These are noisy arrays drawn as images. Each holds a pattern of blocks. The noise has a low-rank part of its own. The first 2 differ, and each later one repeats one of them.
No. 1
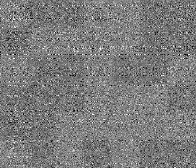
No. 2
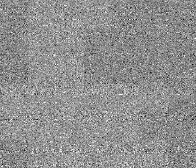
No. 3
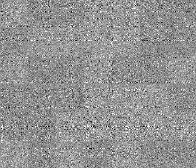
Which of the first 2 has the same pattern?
1
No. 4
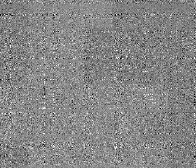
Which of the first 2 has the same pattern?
2
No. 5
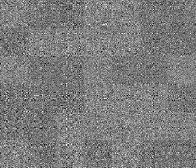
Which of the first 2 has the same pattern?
1
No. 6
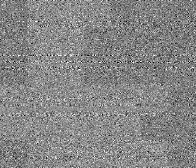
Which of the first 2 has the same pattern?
2
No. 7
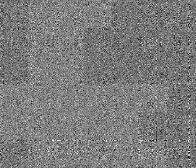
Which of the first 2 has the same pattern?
2
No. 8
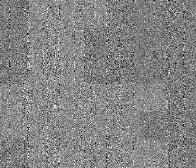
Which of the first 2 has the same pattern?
2
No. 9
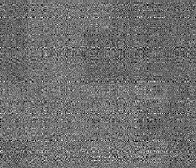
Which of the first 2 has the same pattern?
2
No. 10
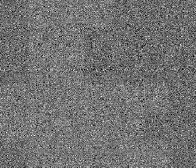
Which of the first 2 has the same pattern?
2
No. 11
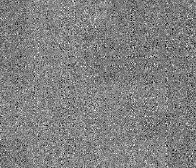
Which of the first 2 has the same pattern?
2
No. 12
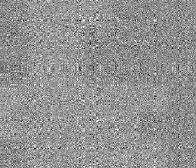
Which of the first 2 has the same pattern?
2
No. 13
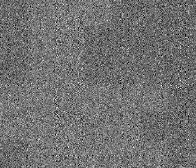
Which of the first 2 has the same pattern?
2
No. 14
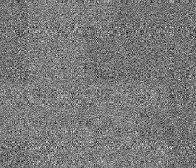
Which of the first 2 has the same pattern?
2
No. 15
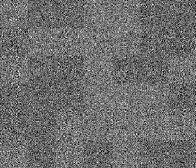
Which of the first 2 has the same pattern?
1
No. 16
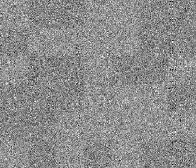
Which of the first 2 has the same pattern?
1
